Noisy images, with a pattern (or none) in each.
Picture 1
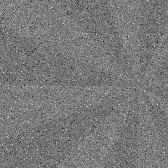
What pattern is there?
spokes from one point
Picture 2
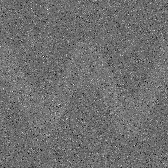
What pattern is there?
a wavy band
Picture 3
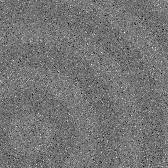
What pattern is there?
rings round one point
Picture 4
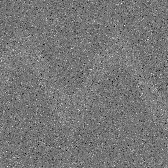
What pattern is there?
a wavy band
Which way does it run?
left to right
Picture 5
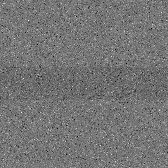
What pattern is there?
one horizontal stripe
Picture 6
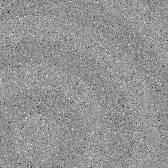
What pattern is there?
rings round one point
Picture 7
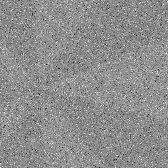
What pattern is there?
spokes from one point
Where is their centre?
middle left
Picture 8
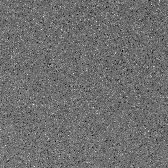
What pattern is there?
a smooth slope
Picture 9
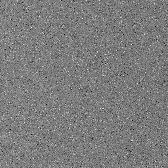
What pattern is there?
a smooth slope
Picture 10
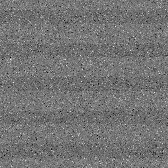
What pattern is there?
horizontal stripes
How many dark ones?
5
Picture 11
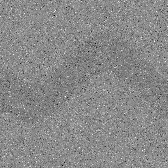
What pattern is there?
a wavy band
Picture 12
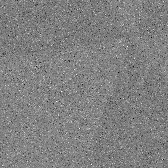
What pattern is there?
spokes from one point
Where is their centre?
top right
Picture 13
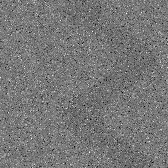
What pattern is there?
a wavy band
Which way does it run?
top to bottom
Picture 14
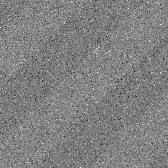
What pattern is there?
diagonal stripes
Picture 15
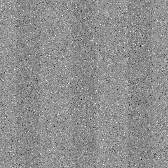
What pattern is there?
vertical stripes
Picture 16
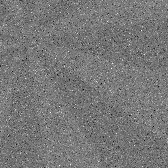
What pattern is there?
spokes from one point
